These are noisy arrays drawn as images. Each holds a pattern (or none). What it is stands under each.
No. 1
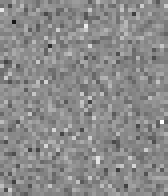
only noise
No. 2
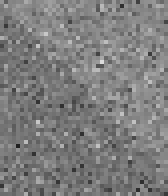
a sharp edge
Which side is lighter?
top right
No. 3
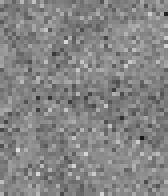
spokes from one point
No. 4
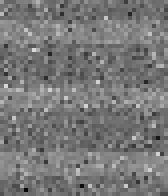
horizontal stripes
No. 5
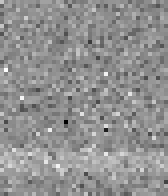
one horizontal stripe
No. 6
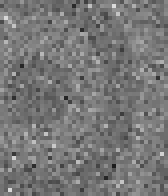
rings round one point
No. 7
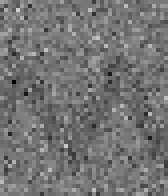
a wavy band
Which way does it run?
left to right
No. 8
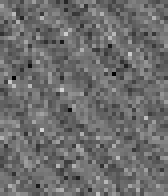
diagonal stripes
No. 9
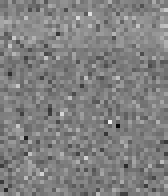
one horizontal stripe
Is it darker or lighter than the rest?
lighter
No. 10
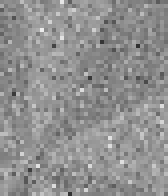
spokes from one point
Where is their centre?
bottom left
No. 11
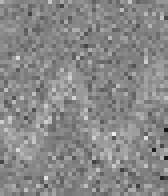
a wavy band
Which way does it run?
left to right
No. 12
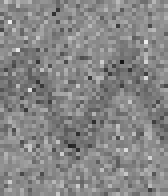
a wavy band
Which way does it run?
left to right
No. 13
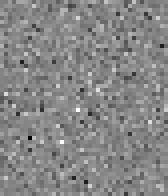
only noise
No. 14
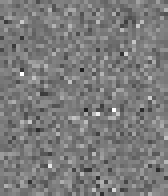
only noise
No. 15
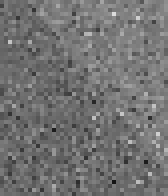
a sharp edge
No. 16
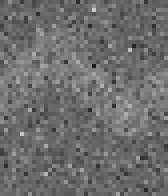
a wavy band
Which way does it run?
left to right
